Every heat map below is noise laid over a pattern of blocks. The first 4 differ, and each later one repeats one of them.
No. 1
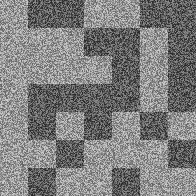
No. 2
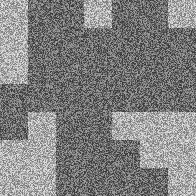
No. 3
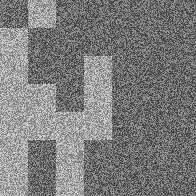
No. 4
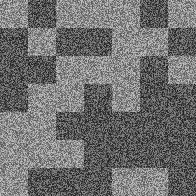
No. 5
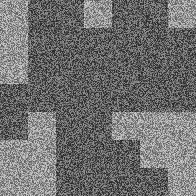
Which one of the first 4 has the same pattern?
2
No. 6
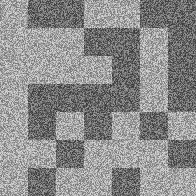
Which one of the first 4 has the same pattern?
1
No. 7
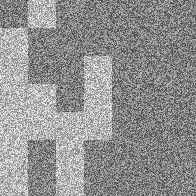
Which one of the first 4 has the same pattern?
3
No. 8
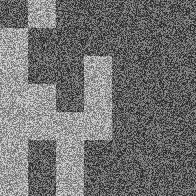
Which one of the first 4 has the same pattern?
3
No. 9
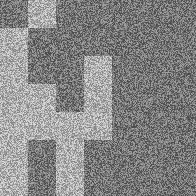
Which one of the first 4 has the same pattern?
3
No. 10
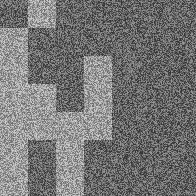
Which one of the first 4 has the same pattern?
3
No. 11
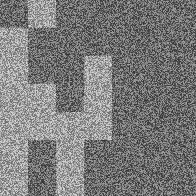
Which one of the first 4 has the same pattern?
3
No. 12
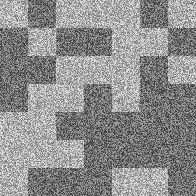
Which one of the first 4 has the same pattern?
4
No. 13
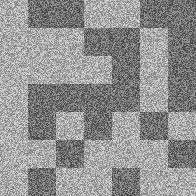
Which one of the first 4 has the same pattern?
1
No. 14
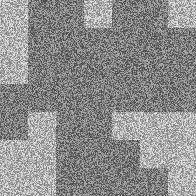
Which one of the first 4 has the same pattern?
2
